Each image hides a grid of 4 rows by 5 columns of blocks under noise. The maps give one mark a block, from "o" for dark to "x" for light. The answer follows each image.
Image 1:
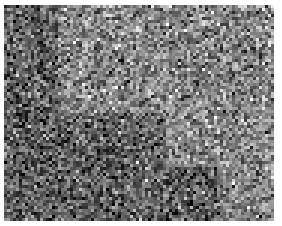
oxxxx
oxxxx
oooxx
oooox
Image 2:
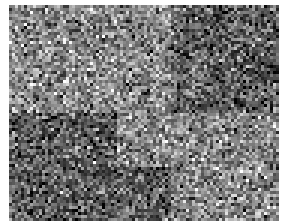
xxxoo
xxxoo
ooxxx
oooxx
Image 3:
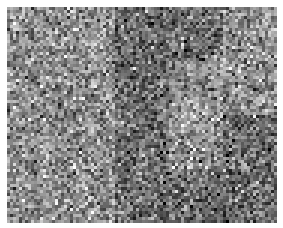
xxoox
xxoxx
xxoxo
xxooo
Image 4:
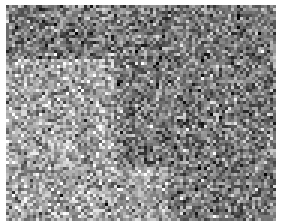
ooooo
xxooo
xxooo
xxxoo
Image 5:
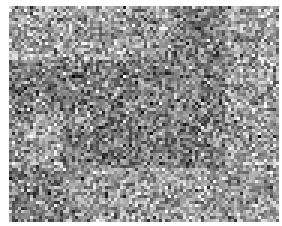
xxxox
oooox
xooox
oxxxx
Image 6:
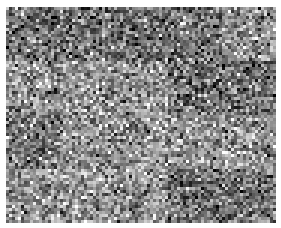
oooox
xxxoo
oxxxx
xxxoo
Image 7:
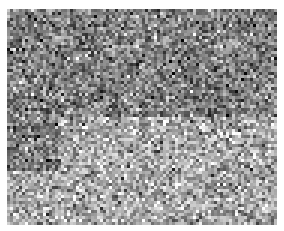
ooooo
ooooo
oxxxx
xxxxx
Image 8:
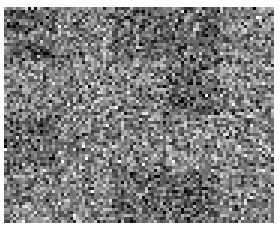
oxoox
xxxox
oxxxx
xxoox
